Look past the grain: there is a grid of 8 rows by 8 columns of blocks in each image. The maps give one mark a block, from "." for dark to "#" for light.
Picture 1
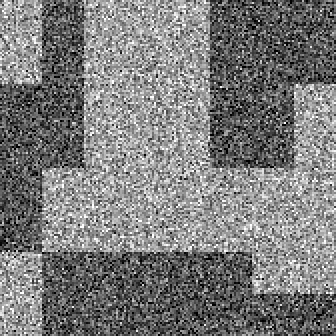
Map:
# . # # # . . .
# . # # # . . .
. . # # # . . #
. . # # # . . #
. # # # # # # #
. # # # # # # #
# . . . . . # #
# . . . . . . .
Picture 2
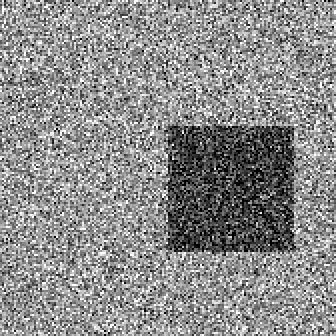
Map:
# # # # # # # #
# # # # # # # #
# # # # # # # #
# # # # . . . #
# # # # . . . #
# # # # . . . #
# # # # # # # #
# # # # # # # #
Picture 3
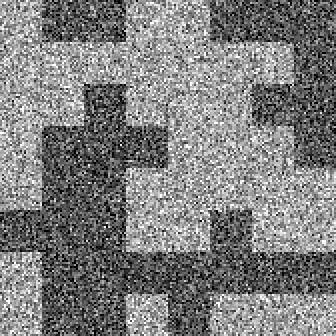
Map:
# . . # # . . .
# # # # # # # .
# # . # # # . .
# . . . # # # .
# . . # # # # #
. . . # # . # #
# . . . . . . .
# . . # . # # #
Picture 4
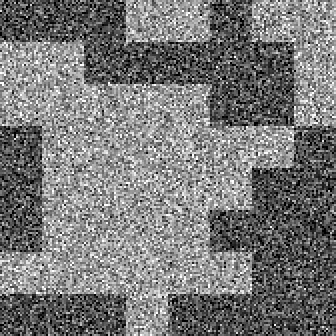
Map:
. . . # # . # #
# # . . . . . #
# # # # # . . #
. # # # # # # .
. # # # # # . .
. # # # # . . .
# # # # # # . .
. . . # . . . .
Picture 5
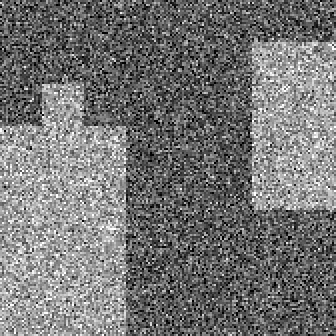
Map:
. . . . . . . .
. . . . . . # #
. # . . . . # #
# # # . . . # #
# # # . . . # #
# # # . . . . .
# # # . . . . .
# # # . . . . .
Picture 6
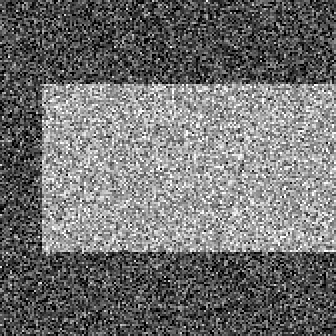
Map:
. . . . . . . .
. . . . . . . .
. # # # # # # #
. # # # # # # #
. # # # # # # #
. # # # # # # #
. . . . . . . .
. . . . . . . .
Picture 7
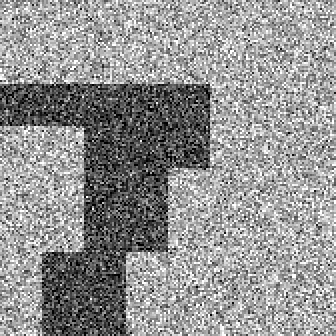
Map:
# # # # # # # #
# # # # # # # #
. . . . . # # #
# # . . . # # #
# # . . # # # #
# # . . # # # #
# . . # # # # #
# . . # # # # #
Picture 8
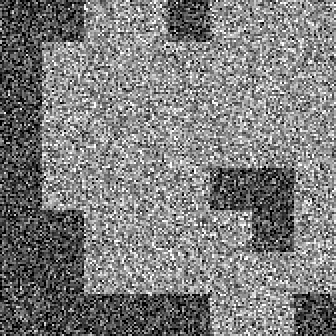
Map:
. . # # . # # #
. # # # # # # #
. # # # # # # #
. # # # # # # #
. # # # # . . #
. . # # # # . #
. . # # # # # #
. . . . . # # .
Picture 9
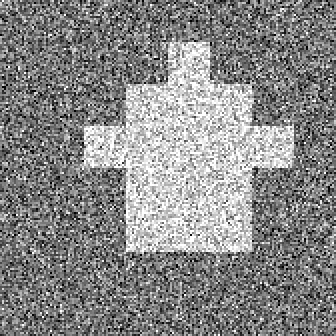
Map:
. . . . . . . .
. . . . # . . .
. . . # # # . .
. . # # # # # .
. . . # # # . .
. . . # # # . .
. . . . . . . .
. . . . . . . .
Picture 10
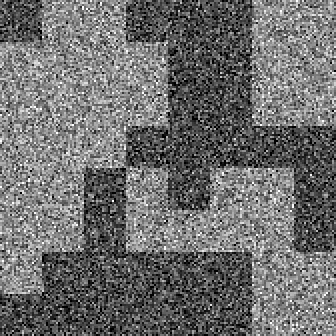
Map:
. # # . . . # #
# # # # . . # #
# # # # . . # #
# # # . . . . .
# # . # . # # .
# # . # # # # .
# . . . . . # #
. . . . . . # #
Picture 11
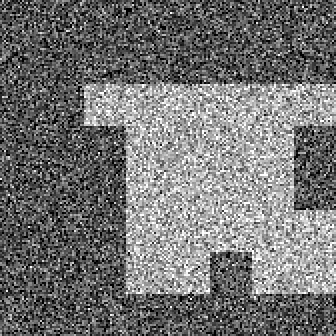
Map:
. . . . . . . .
. . . . . . . .
. . # # # # # #
. . . # # # # .
. . . # # # # .
. . . # # # # #
. . . # # . # #
. . . . . . . .
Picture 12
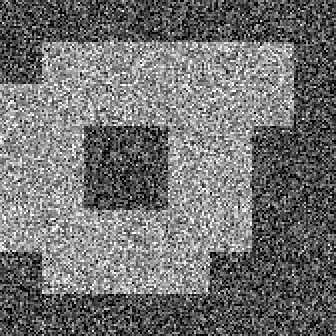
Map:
. . . . . . . .
. # # # # # # .
# # # # # # # .
# # . . # # . .
# # . . # # . .
# # # # # # . .
. # # # # . . .
. . . . . . . .
